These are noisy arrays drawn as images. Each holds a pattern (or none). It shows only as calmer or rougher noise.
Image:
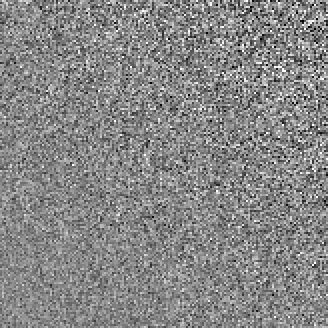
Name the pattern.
a smooth slope
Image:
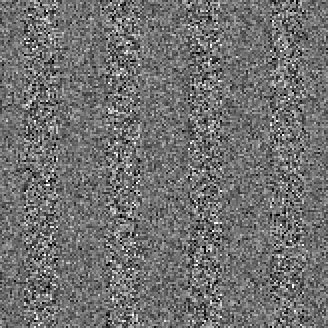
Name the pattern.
vertical stripes
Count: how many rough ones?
4
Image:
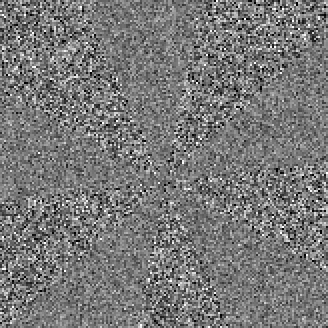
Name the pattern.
spokes from one point
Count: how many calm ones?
5
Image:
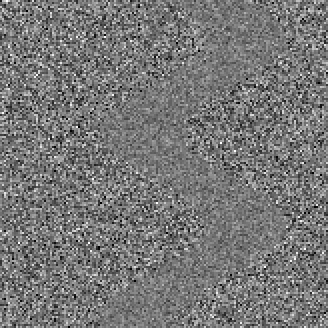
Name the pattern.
a wavy band
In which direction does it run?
top to bottom
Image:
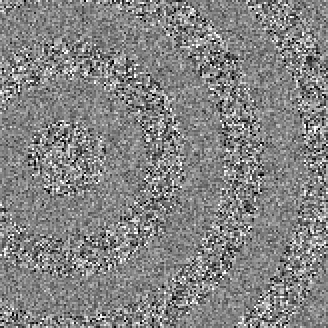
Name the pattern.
rings round one point
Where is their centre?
middle left
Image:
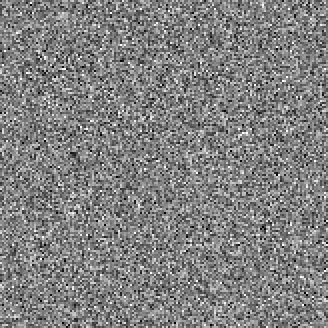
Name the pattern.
only noise
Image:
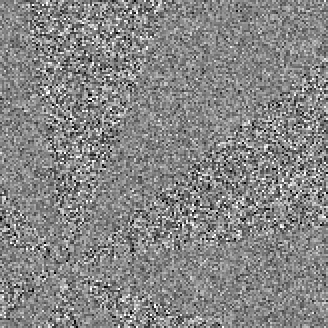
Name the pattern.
spokes from one point
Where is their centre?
bottom left
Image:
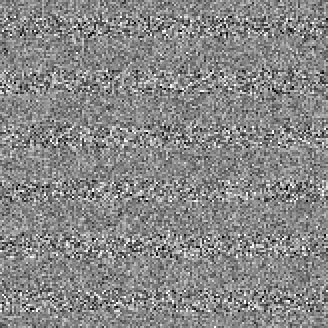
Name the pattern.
horizontal stripes
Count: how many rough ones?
6
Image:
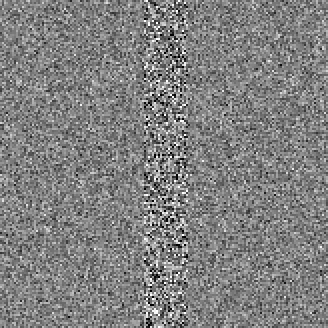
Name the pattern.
one vertical stripe
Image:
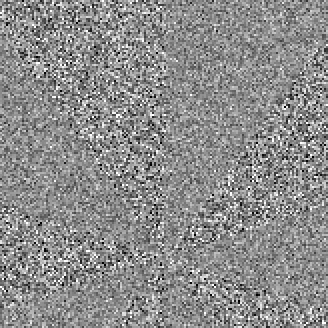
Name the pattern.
spokes from one point
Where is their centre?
bottom middle
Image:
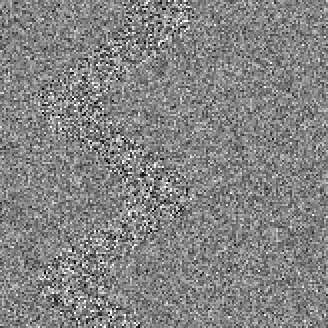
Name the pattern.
a wavy band
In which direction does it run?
top to bottom
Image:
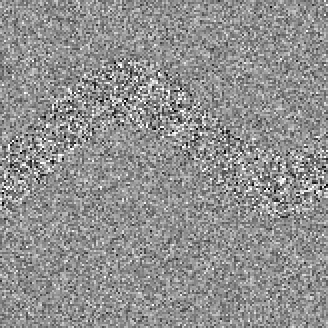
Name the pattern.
a wavy band
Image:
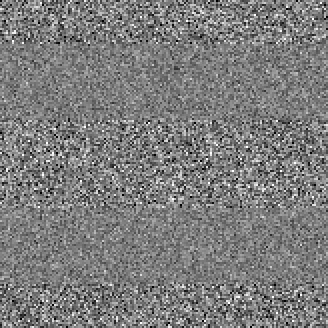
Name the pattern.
horizontal stripes
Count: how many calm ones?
2
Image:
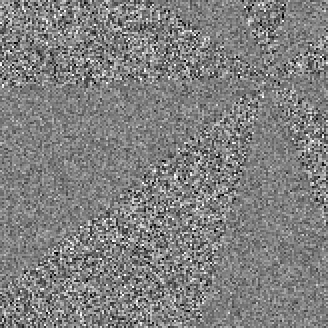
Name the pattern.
spokes from one point
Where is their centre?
top right
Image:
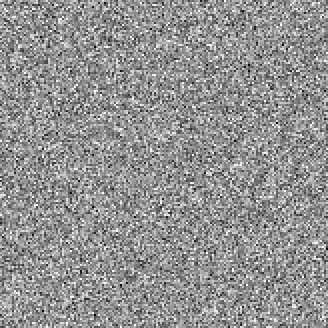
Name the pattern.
only noise
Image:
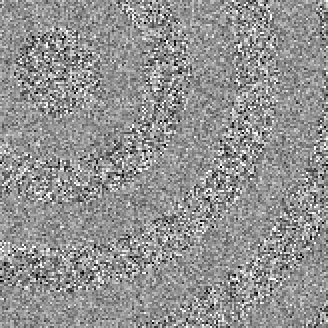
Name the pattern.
rings round one point
